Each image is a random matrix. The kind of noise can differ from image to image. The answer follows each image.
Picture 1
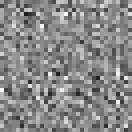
low rank plus noise
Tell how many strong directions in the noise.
three or four
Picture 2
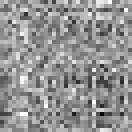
low rank plus noise
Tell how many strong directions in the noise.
one
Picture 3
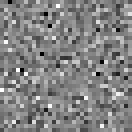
heavy tails
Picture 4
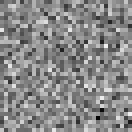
independent entries
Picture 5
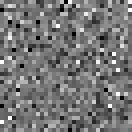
heavy tails
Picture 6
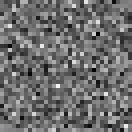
independent entries
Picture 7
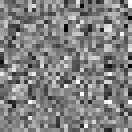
low rank plus noise
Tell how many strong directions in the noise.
one
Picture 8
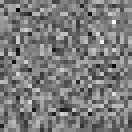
low rank plus noise
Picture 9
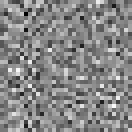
low rank plus noise
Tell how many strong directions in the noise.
two
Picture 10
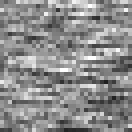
streaked along the rows
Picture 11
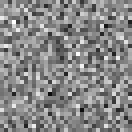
independent entries
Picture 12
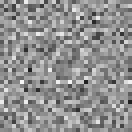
low rank plus noise
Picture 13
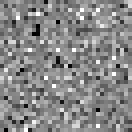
heavy tails
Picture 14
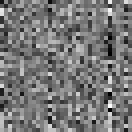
columns of uneven size
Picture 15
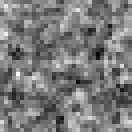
blotchy
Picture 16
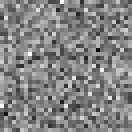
independent entries
